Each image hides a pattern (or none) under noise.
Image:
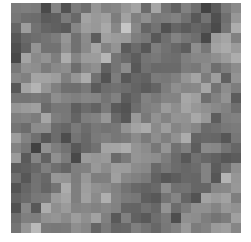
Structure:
diagonal stripes
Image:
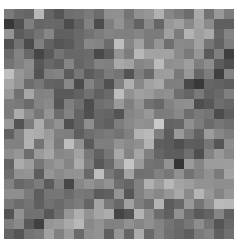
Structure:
spokes from one point
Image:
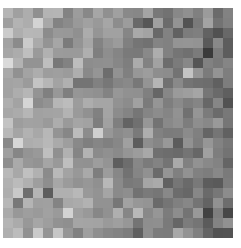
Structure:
a smooth slope
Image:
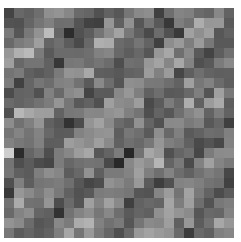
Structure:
diagonal stripes
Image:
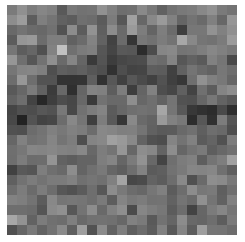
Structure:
a wavy band
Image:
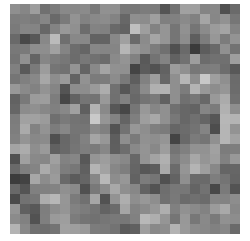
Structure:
rings round one point
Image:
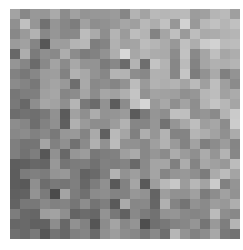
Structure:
a smooth slope
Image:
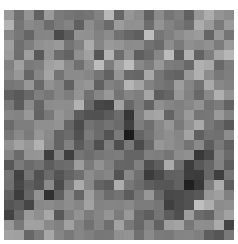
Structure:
a wavy band
